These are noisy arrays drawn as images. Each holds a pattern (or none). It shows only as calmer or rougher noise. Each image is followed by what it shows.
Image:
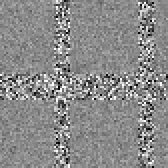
bands of rows crossing bands of columns
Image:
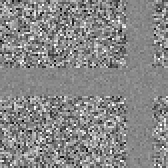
bands of rows crossing bands of columns
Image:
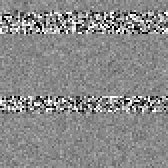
bands of rows
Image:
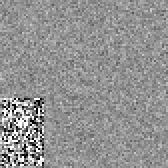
one block
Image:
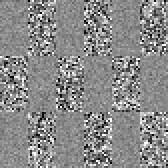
a checkerboard
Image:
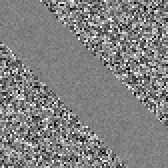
a diagonal band
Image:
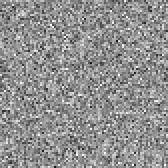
only noise
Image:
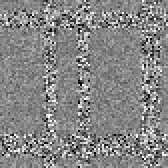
bands of rows crossing bands of columns
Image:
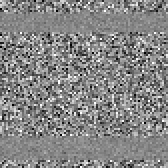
bands of rows
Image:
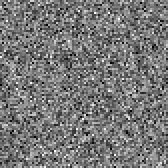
only noise
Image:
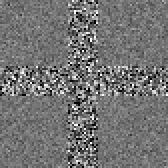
bands of rows crossing bands of columns
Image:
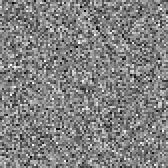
only noise
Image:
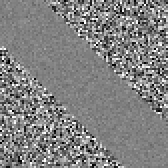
a diagonal band
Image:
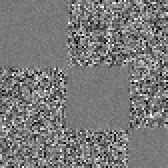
blocks along the diagonal
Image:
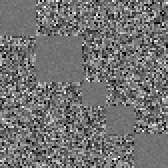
blocks along the diagonal
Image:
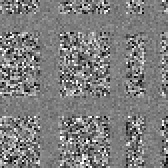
bands of rows crossing bands of columns
